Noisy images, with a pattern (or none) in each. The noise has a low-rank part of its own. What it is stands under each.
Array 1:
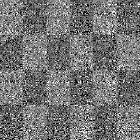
a checkerboard
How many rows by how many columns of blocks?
4 by 6
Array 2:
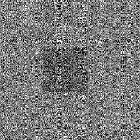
one block
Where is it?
centre
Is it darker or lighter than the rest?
darker
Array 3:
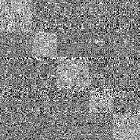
blocks along the diagonal
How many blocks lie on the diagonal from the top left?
5
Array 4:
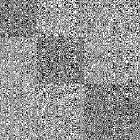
blocks along the diagonal
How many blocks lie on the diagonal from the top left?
3
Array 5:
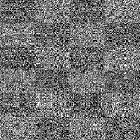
a checkerboard
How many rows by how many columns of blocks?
6 by 4
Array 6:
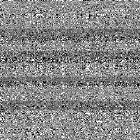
bands of rows
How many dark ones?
4
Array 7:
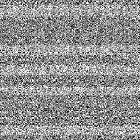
bands of rows
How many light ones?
5
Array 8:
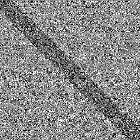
a diagonal band
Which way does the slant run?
top left to bottom right
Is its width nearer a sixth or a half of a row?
a sixth
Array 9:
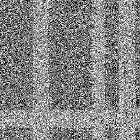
bands of rows crossing bands of columns
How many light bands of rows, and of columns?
1 and 3
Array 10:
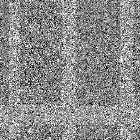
bands of rows crossing bands of columns
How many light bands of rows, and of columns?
1 and 3
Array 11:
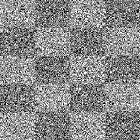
a checkerboard
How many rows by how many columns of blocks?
5 by 4
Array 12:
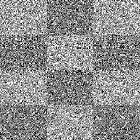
a checkerboard
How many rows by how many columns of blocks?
4 by 3
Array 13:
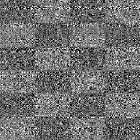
a checkerboard
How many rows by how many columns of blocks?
6 by 4
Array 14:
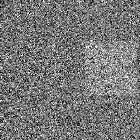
one block
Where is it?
middle right
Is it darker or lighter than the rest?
lighter
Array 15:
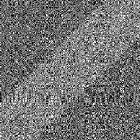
a diagonal band
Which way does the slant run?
bottom left to top right
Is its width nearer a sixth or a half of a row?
a half
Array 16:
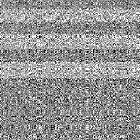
bands of rows
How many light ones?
3
